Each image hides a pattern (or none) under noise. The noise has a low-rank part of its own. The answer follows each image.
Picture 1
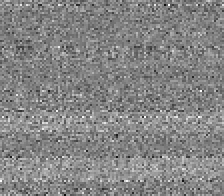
bands of rows
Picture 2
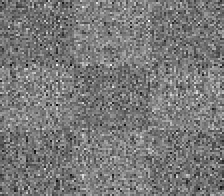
a checkerboard
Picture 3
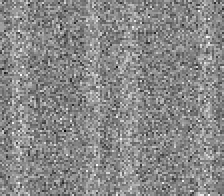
bands of columns
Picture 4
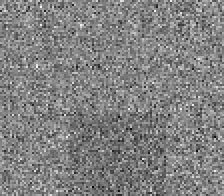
one block
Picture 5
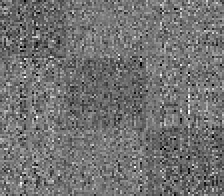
blocks along the diagonal
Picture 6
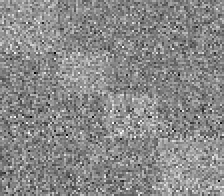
blocks along the diagonal
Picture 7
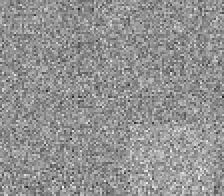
one block
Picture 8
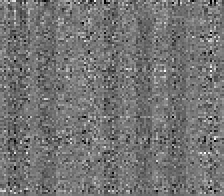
bands of columns
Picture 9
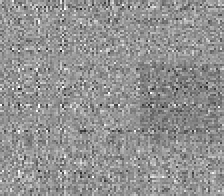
one block
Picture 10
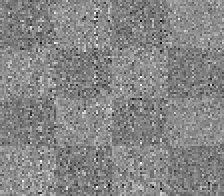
a checkerboard
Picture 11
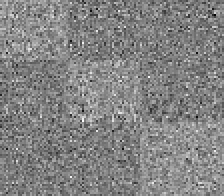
blocks along the diagonal
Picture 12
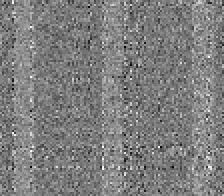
bands of columns
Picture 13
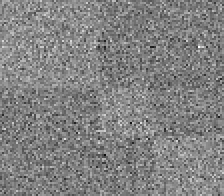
blocks along the diagonal
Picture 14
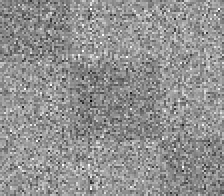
blocks along the diagonal
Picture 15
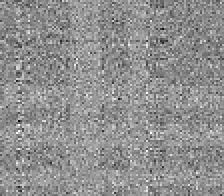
bands of rows crossing bands of columns
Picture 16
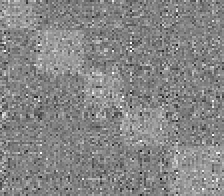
blocks along the diagonal
